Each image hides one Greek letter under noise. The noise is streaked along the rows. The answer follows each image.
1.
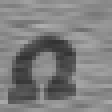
dark omega
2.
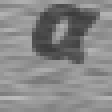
dark alpha
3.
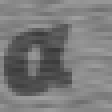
dark alpha
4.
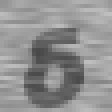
dark delta
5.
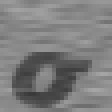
dark sigma
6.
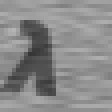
dark lambda
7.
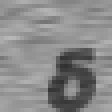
dark delta
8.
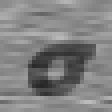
dark sigma
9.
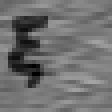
dark xi
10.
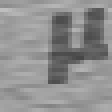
dark mu
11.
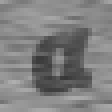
dark alpha
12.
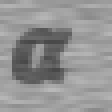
dark alpha
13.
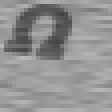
dark omega
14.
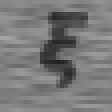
dark xi
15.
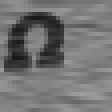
dark omega
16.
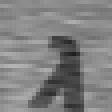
dark lambda
